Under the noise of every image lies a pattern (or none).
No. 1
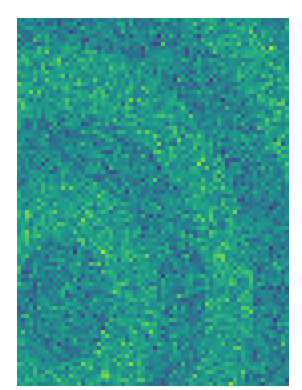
rings round one point
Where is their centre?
bottom left
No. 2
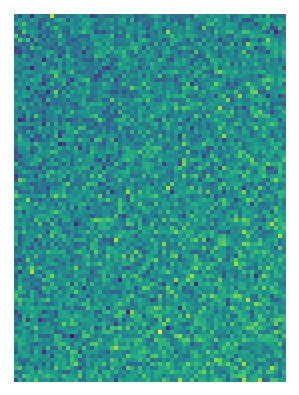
a smooth slope
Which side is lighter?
bottom right
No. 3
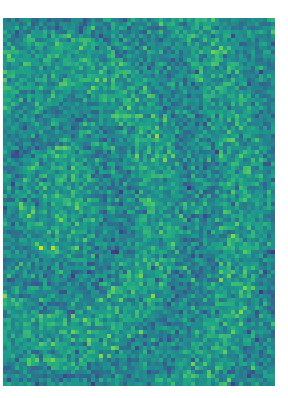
rings round one point
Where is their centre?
middle left
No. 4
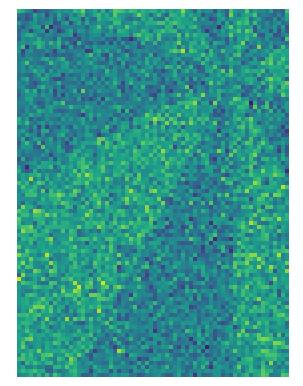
spokes from one point
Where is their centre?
top right
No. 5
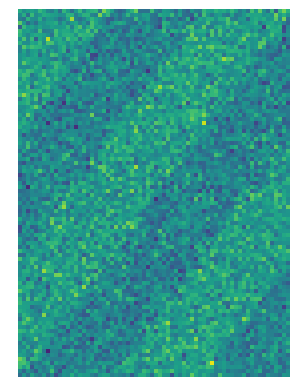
diagonal stripes
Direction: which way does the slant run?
bottom left to top right
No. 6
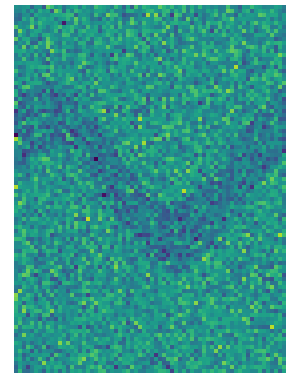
a wavy band
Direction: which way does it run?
left to right
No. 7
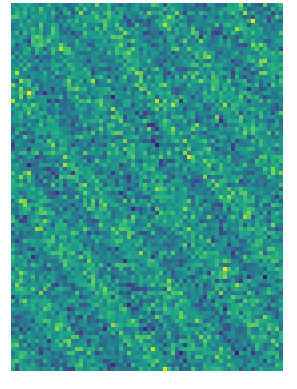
diagonal stripes
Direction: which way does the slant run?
top left to bottom right
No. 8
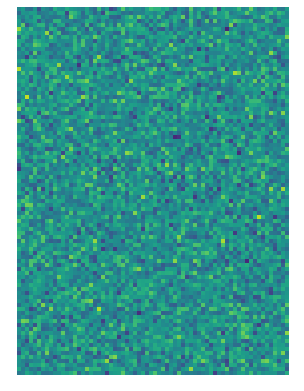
only noise
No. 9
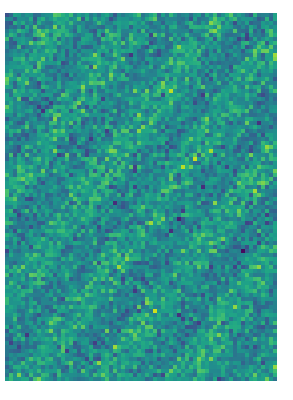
diagonal stripes
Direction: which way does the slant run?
bottom left to top right
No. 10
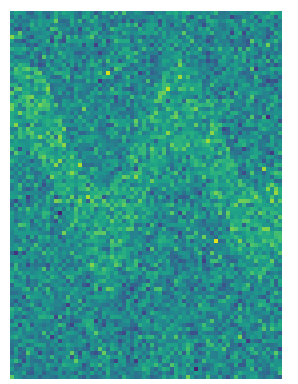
a wavy band
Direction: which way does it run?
left to right
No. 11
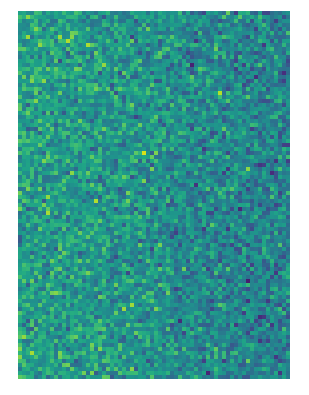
a smooth slope
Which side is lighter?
left
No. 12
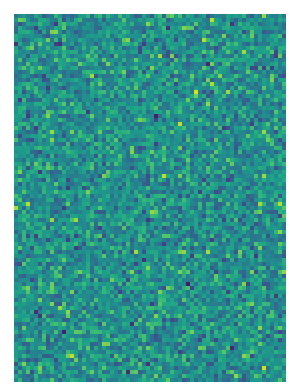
only noise
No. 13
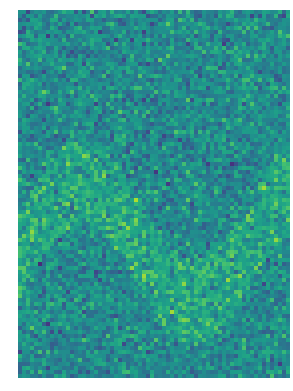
a wavy band
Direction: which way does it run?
left to right
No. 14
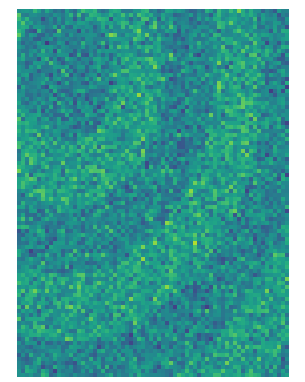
rings round one point
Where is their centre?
top left
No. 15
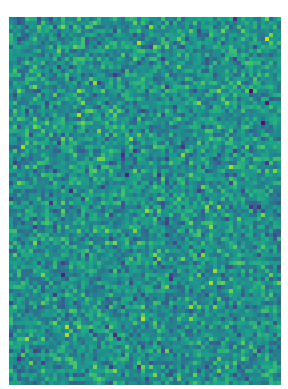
only noise
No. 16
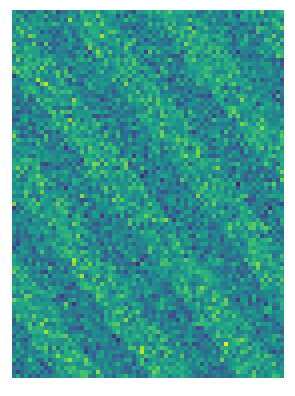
diagonal stripes
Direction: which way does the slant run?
top left to bottom right
